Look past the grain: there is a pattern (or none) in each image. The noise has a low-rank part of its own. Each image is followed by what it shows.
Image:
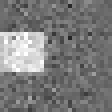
one block
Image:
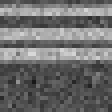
bands of rows
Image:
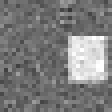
one block
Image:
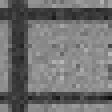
bands of rows crossing bands of columns
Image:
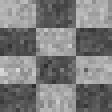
a checkerboard
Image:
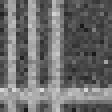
bands of rows crossing bands of columns
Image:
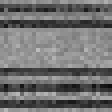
bands of rows
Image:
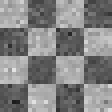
a checkerboard
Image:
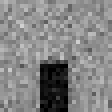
one block
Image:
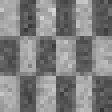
a checkerboard
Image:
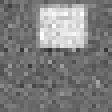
one block
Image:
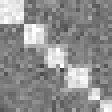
blocks along the diagonal
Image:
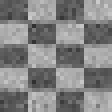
a checkerboard
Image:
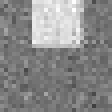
one block
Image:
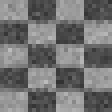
a checkerboard
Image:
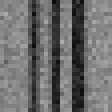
bands of columns
